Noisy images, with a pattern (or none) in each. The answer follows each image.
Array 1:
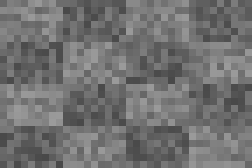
a checkerboard
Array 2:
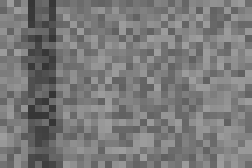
one band of columns
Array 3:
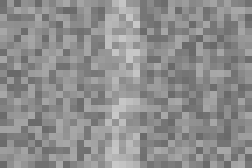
one band of columns
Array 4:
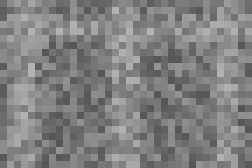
bands of rows crossing bands of columns
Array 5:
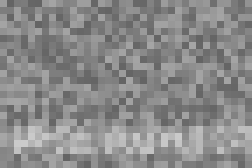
one band of rows
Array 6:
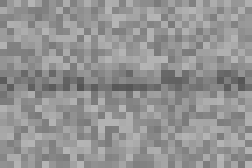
one band of rows
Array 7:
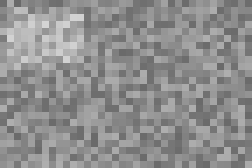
one block
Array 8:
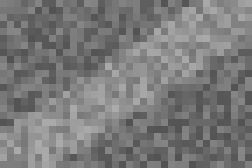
a diagonal band
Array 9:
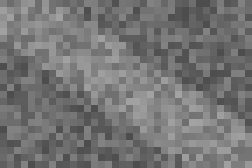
a diagonal band
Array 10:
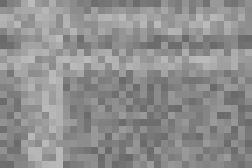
bands of rows crossing bands of columns
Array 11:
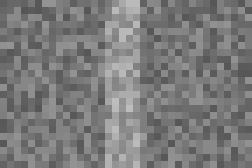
one band of columns
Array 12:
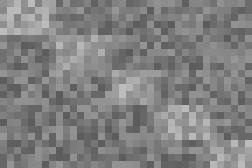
blocks along the diagonal
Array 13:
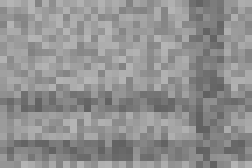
bands of rows crossing bands of columns
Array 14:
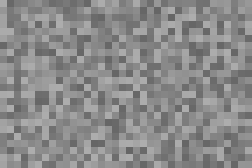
only noise
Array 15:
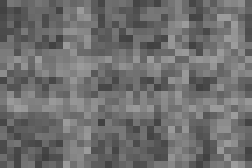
bands of rows crossing bands of columns
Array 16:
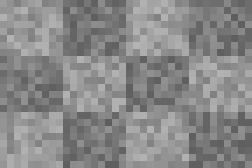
a checkerboard
